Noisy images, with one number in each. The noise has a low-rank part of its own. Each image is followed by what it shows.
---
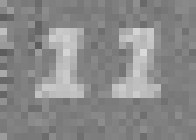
11
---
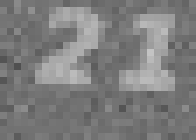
21
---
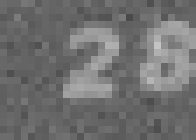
28
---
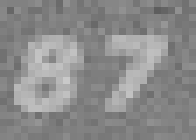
87
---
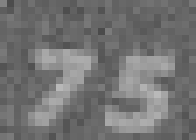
75
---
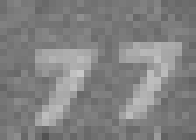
77
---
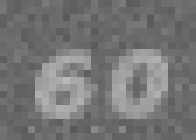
60
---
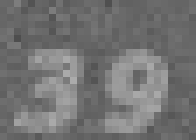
39
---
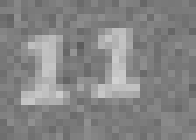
11
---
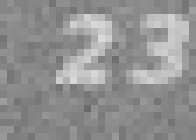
23
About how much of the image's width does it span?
two thirds
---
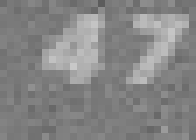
47
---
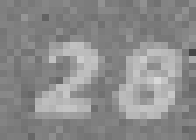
28
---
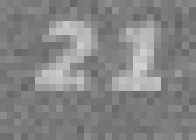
21
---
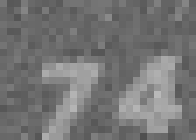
74
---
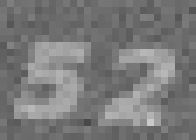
52
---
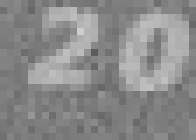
20
